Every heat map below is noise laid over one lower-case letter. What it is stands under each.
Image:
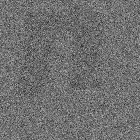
dark n
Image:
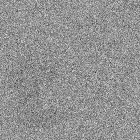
dark t
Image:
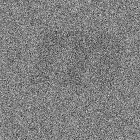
dark m
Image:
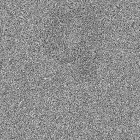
dark q
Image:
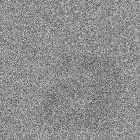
dark a
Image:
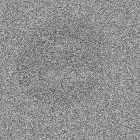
dark e
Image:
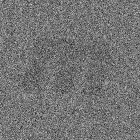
dark m
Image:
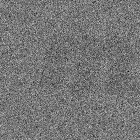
dark m
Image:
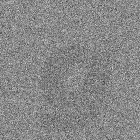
dark g
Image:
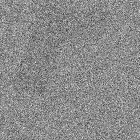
dark r
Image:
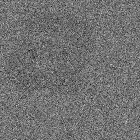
dark a
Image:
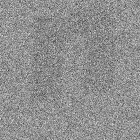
dark n
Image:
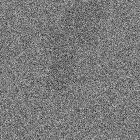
dark f
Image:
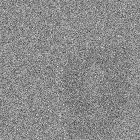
dark g
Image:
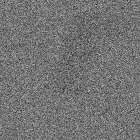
dark r
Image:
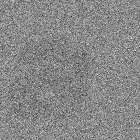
dark a
